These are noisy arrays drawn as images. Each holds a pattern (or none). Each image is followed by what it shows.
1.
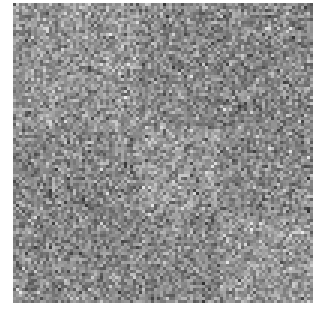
blocks along the diagonal
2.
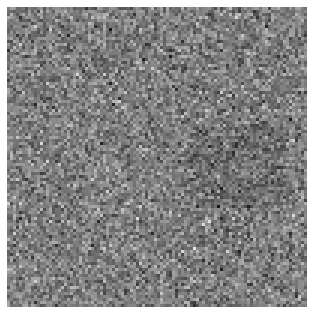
one block
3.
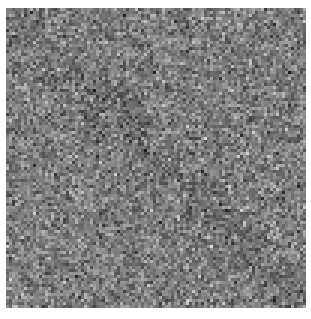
blocks along the diagonal
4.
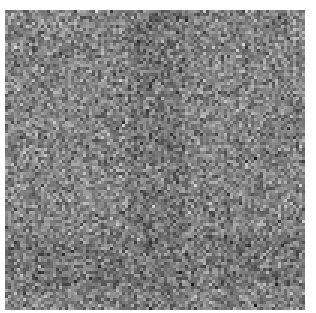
bands of rows crossing bands of columns
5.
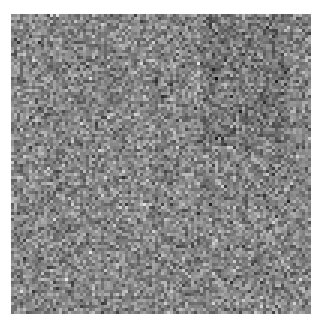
one block
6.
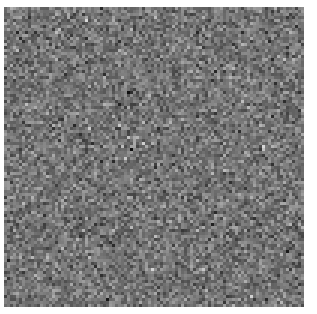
only noise
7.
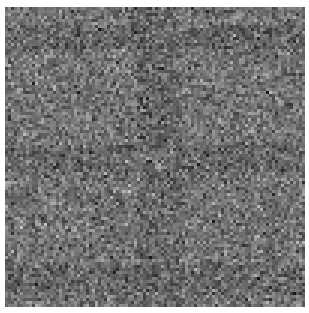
bands of rows crossing bands of columns
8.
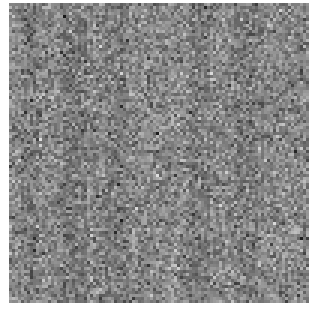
bands of columns
